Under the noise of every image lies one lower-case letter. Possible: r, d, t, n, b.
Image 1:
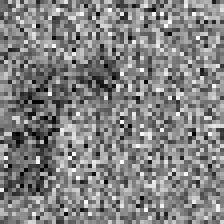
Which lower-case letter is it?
r
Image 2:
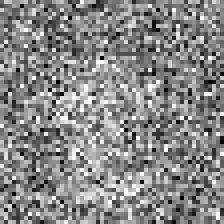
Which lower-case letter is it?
t
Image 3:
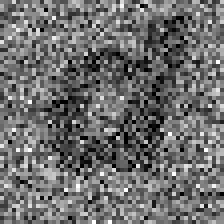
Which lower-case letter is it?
d
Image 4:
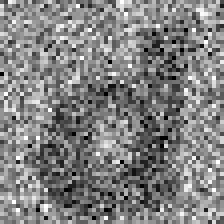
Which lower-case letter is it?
d
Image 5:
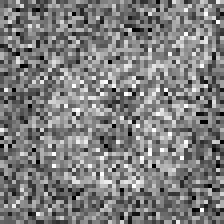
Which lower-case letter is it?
d
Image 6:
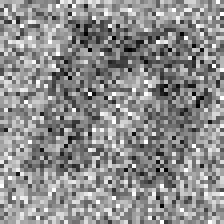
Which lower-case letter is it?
n
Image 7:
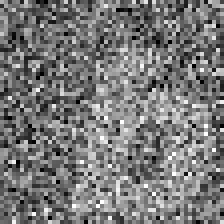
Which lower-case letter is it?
b
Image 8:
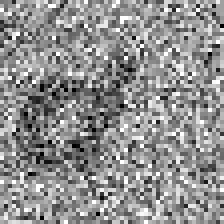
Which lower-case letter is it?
d
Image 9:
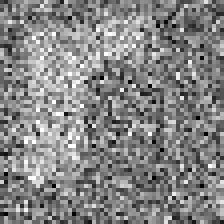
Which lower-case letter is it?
r
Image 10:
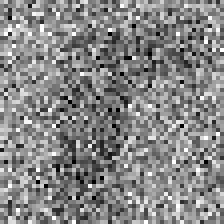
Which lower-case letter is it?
r
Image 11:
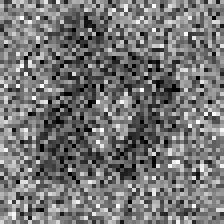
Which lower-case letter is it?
b
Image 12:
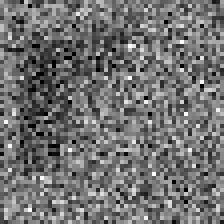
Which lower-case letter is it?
r
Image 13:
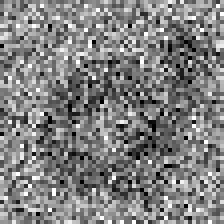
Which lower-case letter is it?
d
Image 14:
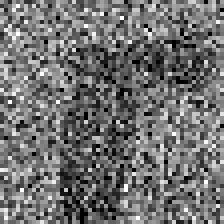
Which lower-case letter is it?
r
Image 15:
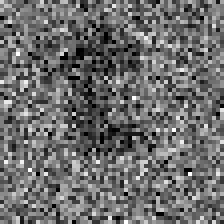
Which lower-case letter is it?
t
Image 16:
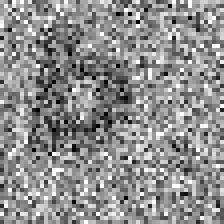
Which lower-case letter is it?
b
